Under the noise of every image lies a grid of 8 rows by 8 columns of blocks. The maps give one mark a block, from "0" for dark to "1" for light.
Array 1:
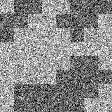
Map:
1 0 0 1 1 0 0 0
0 0 1 1 0 0 0 1
0 1 1 1 1 0 1 1
1 1 1 1 1 1 1 1
1 1 1 1 1 0 0 1
1 1 1 1 0 0 0 0
1 0 0 0 0 0 0 1
1 0 0 0 0 0 1 1
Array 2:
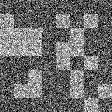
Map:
0 0 0 0 0 0 0 0
1 0 0 0 1 0 1 0
1 1 1 0 0 1 0 0
1 1 1 0 1 1 0 0
0 0 0 0 1 0 1 0
0 0 1 0 0 1 0 0
0 1 1 0 0 1 0 1
0 0 0 0 0 0 1 0
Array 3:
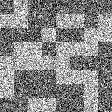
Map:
0 1 0 0 0 0 0 0
1 1 0 0 1 1 0 1
0 0 0 1 0 0 1 1
0 1 1 0 1 1 1 0
1 1 1 1 1 0 0 0
1 0 0 0 1 1 1 0
1 0 0 0 0 0 1 0
0 0 1 1 0 0 1 0
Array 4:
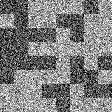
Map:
0 0 1 1 1 1 0 1
1 0 1 1 0 0 1 1
0 0 0 0 1 0 1 1
0 0 1 1 1 1 1 1
0 0 0 0 1 0 1 0
0 1 1 1 1 0 0 1
1 1 1 0 0 1 0 0
1 1 1 1 0 1 1 1
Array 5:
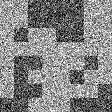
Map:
1 1 0 0 0 0 1 1
1 1 0 0 0 0 1 1
1 0 1 1 0 0 1 1
1 1 1 1 1 1 1 1
1 0 0 1 1 1 0 1
1 0 1 1 1 0 1 1
1 0 0 1 1 1 1 0
0 0 1 1 1 0 0 0
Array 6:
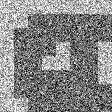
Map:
1 1 1 1 1 1 1 1
1 1 0 0 0 0 0 0
1 0 0 0 0 0 0 0
1 0 0 0 1 0 0 1
1 0 0 1 1 0 0 1
1 0 0 0 0 0 0 1
1 0 0 0 0 0 0 0
1 1 0 0 0 0 0 0
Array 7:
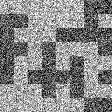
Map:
1 1 1 1 1 1 0 0
0 0 1 1 1 1 0 1
0 1 1 1 0 0 0 0
0 0 1 0 1 1 1 0
0 1 1 0 1 0 1 1
0 1 0 0 0 0 1 0
1 1 1 0 1 0 1 1
1 1 1 1 1 1 0 0
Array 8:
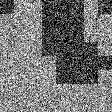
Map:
0 1 1 0 0 0 1 0
1 1 1 0 0 0 1 1
1 1 1 0 0 0 1 1
1 1 1 0 0 0 0 1
1 1 1 1 0 0 0 0
1 1 1 1 0 0 0 1
1 1 1 1 1 1 1 1
1 1 1 1 1 1 1 1
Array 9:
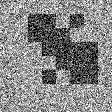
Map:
1 1 1 1 1 1 1 1
1 1 0 0 1 0 1 1
1 1 0 0 0 1 1 1
1 1 1 0 0 0 0 1
1 1 1 1 0 0 0 1
1 1 1 0 1 0 0 1
1 1 1 1 1 1 1 1
1 1 1 1 1 1 1 1
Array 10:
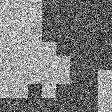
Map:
1 1 1 0 0 0 0 0
1 1 1 0 0 0 0 0
1 1 1 0 0 0 0 0
1 1 1 1 0 0 0 0
1 1 1 1 1 0 0 0
1 1 1 1 1 0 0 1
1 1 0 1 0 0 0 1
0 0 0 0 0 0 0 1
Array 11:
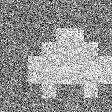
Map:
0 0 0 0 0 0 0 0
0 0 0 0 0 0 0 0
0 0 0 0 1 1 0 0
0 0 0 1 1 1 1 0
0 0 1 1 1 1 1 1
0 0 1 1 1 1 1 1
0 0 0 1 0 0 1 0
0 0 0 0 0 0 0 0
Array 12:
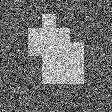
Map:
0 0 0 0 0 0 0 0
0 0 0 1 0 0 0 0
0 0 1 1 1 0 0 0
0 0 1 1 1 1 0 0
0 0 0 1 1 1 0 0
0 0 0 1 1 1 0 0
0 0 0 0 0 0 0 0
0 0 0 0 0 0 0 0
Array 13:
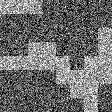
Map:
1 1 1 0 0 0 0 0
0 0 0 0 0 0 0 0
0 0 0 0 0 0 0 1
0 0 1 1 0 0 0 1
1 1 1 1 1 0 1 1
0 0 0 0 1 1 1 1
0 0 0 0 0 1 1 0
0 0 0 0 0 0 1 0
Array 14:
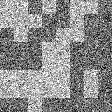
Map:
1 1 0 1 0 1 1 0
1 1 1 0 0 1 0 0
0 1 0 0 1 1 0 0
0 0 0 1 1 0 0 0
0 0 0 1 1 0 0 0
1 1 1 1 1 0 1 0
1 1 1 1 1 0 1 0
0 0 1 0 0 0 0 0
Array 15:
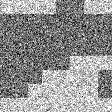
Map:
1 1 1 1 0 0 1 1
0 0 0 0 0 0 0 0
0 0 0 0 0 0 0 0
0 0 0 0 0 0 0 0
0 0 0 0 0 1 1 1
0 0 0 1 1 1 1 0
0 0 1 1 1 1 1 0
1 1 1 1 1 1 1 1
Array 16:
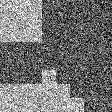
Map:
1 1 1 0 0 0 0 0
1 1 1 0 0 0 0 0
1 1 1 0 0 0 0 0
0 0 0 0 0 0 0 0
0 0 0 0 0 0 0 0
0 0 0 1 0 0 0 0
1 1 1 1 1 0 0 0
1 1 1 1 1 1 0 0
